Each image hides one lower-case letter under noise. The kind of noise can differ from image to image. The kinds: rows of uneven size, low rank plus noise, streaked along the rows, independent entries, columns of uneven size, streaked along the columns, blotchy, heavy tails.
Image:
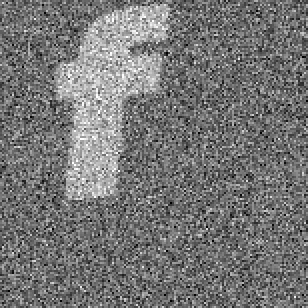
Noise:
independent entries
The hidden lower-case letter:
f
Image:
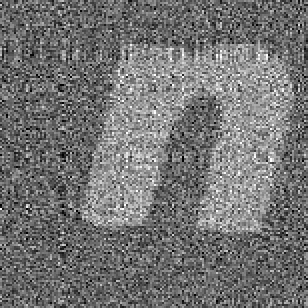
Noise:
low rank plus noise
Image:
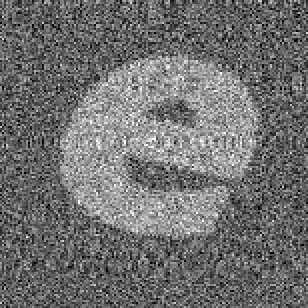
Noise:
low rank plus noise
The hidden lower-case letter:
e
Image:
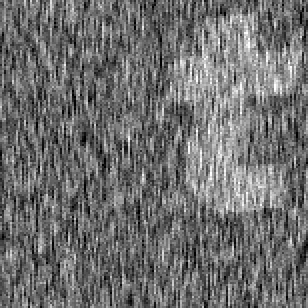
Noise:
streaked along the columns
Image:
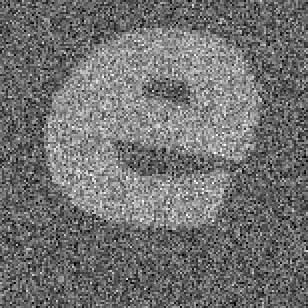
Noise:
independent entries
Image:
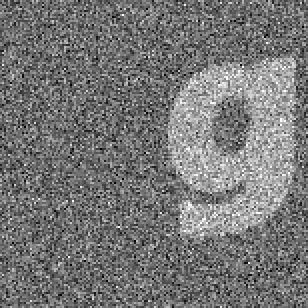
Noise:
independent entries
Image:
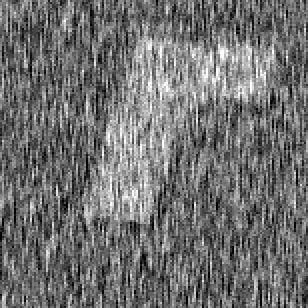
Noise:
streaked along the columns
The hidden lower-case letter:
r
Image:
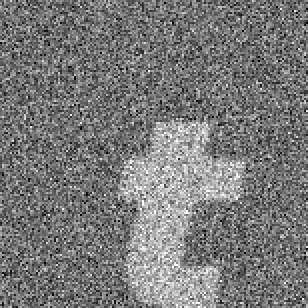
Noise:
independent entries
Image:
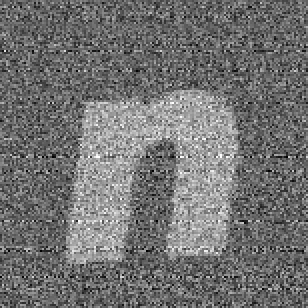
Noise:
rows of uneven size
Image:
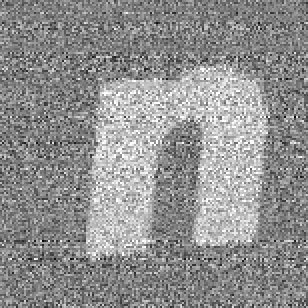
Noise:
rows of uneven size
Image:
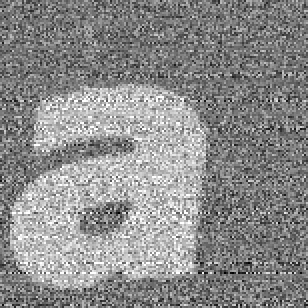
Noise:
rows of uneven size
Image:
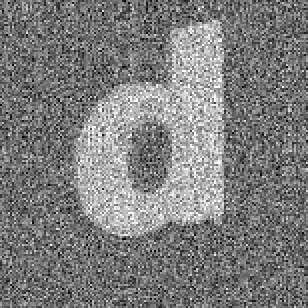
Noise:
low rank plus noise
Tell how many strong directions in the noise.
three or four
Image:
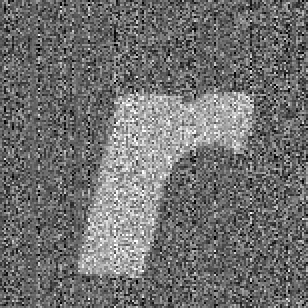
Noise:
columns of uneven size
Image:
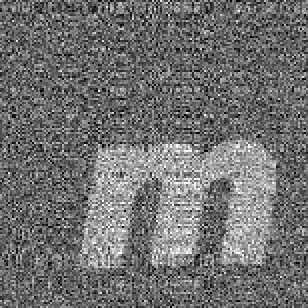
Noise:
low rank plus noise
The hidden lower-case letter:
m
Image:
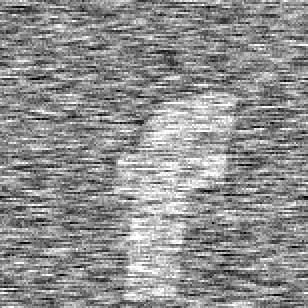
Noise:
streaked along the rows
